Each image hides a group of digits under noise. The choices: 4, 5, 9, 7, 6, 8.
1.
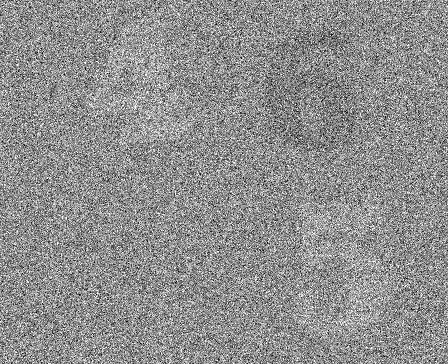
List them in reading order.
top left: light 4; top right: dark 6; bottom right: light 5
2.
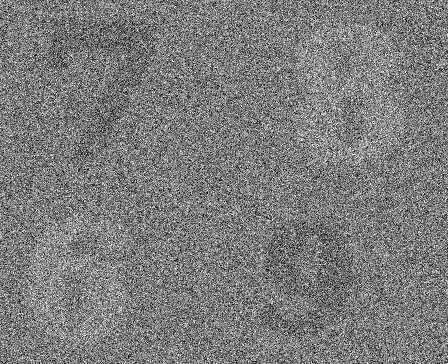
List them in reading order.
top left: dark 7; top right: light 8; bottom left: light 6; bottom right: dark 9
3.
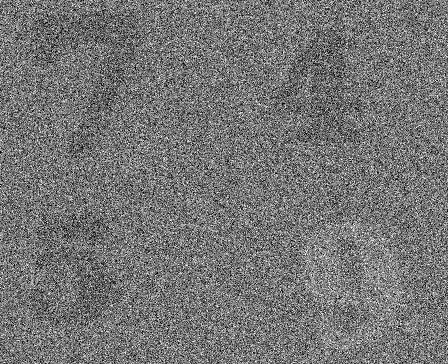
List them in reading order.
top left: dark 7; top right: dark 4; bottom left: dark 5; bottom right: light 9
